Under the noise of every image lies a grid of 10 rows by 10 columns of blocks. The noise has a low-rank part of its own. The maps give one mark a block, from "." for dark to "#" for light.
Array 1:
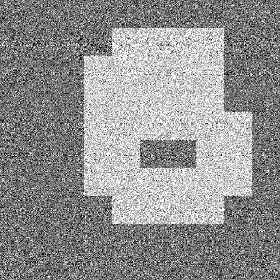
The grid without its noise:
. . . . . . . . . .
. . . . # # # # . .
. . . # # # # # . .
. . . # # # # # . .
. . . # # # # # # .
. . . # # . . # # .
. . . # # # # # # .
. . . . # # # # . .
. . . . . . . . . .
. . . . . . . . . .
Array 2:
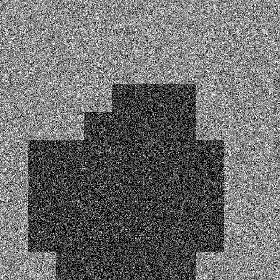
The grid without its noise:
# # # # # # # # # #
# # # # # # # # # #
# # # # # # # # # #
# # # # . . . # # #
# # # . . . . # # #
# . . . . . . . # #
# . . . . . . . # #
# . . . . . . . # #
# . . . . . . . # #
# # . . . . . # # #
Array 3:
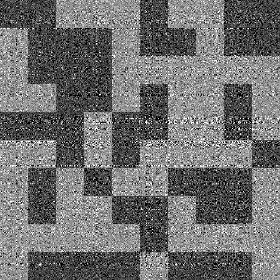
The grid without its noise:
. . # # # . # # . .
# . . . # . . # . .
# . . . # # # # # #
# # . . # . # # . #
. . . # . . # # . #
# # . # . # # # # .
# . # . # # . . . #
# . # # . . # . . #
# # # # # . # # # #
# . . . . # . . . #
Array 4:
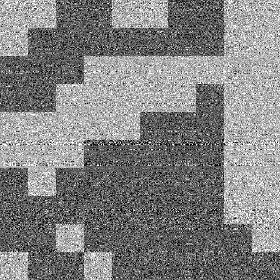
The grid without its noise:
# # . . # # . . # #
# . . . . . . . # #
. . . # # # # # # #
. . # # # # # . # #
# # # # # . . . # #
# # # . . . . . # #
. # . . . . . . # #
. . . . . . . . # #
. . # . . . . . . #
# . . # . . . . . .
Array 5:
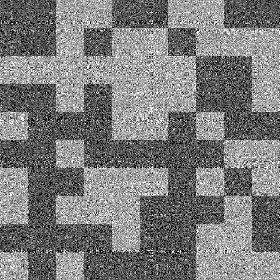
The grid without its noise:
. . # # . . # # . .
. . # . # # . # # #
# # # # # # # . . #
. . # . # # # . . #
# . . . # # . # . .
. . # . . . . . # #
# . . # # # . # . #
# . # # # . . . # .
. . . . # . . # # .
# . # . . . . # # #
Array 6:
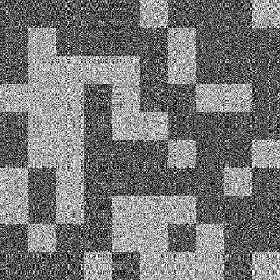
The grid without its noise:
. . . . . # . . . #
. # . . . . # . . .
. # # # # . # . . .
# # # . # . . # # .
. # # . # # . . . .
. # # . . . # . . #
# . # . . . . . # .
# . # . # # # . . .
. # . . # # . # . .
. . . # . # # # . #
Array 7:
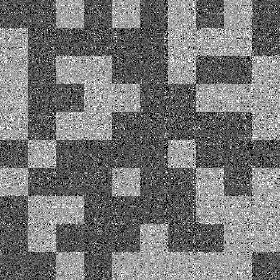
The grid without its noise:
. . # . # . # . # .
# . . . . . # # # .
# . # # . . # . . #
# . . # # . . # # #
# . # # . . . . . #
. # . . . . # . . .
# . . . # . . # . #
. # # . . . . # # #
. # . . . # . . # #
. . # . # # # # # .
